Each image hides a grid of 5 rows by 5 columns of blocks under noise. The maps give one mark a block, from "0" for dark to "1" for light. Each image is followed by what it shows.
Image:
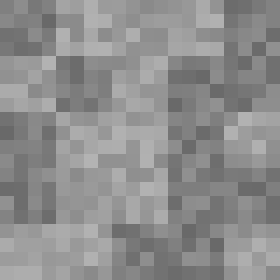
0 1 1 1 0
1 0 1 0 0
0 1 1 0 1
0 1 1 0 0
1 1 0 0 1
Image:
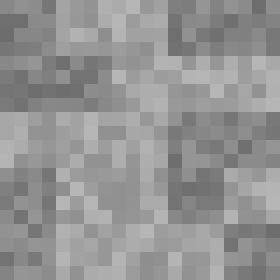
0 1 1 0 0
0 0 1 1 1
1 1 1 0 0
0 1 1 0 1
0 1 1 1 0
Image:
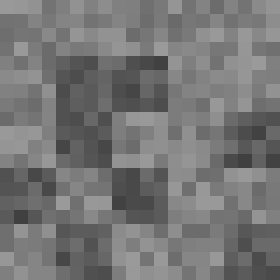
1 1 1 1 1
1 0 0 1 1
1 0 1 1 0
0 1 0 1 1
1 0 1 1 0
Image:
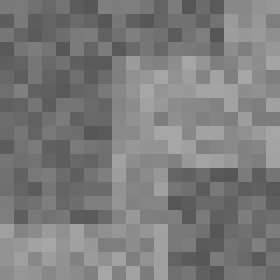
0 0 0 0 1
0 0 1 1 1
0 0 1 1 1
0 0 1 0 0
1 1 1 0 0
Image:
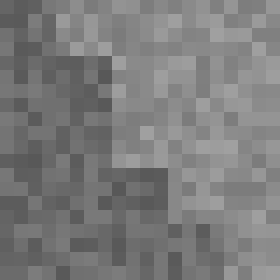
0 1 1 1 1
0 0 1 1 1
0 0 1 1 1
0 0 0 1 1
0 0 0 0 1
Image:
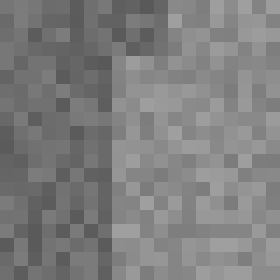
0 0 0 1 1
0 0 1 1 1
0 0 1 1 1
0 0 1 1 1
0 0 1 1 1
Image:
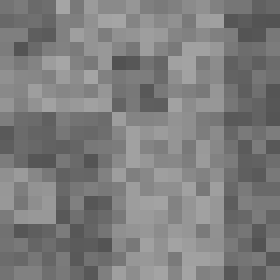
0 1 1 1 0
1 1 0 1 0
0 0 1 1 0
1 0 1 1 0
0 0 1 1 0
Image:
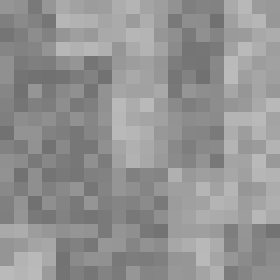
0 1 1 0 1
0 0 1 0 1
0 0 1 0 1
0 0 0 1 1
1 0 0 1 0
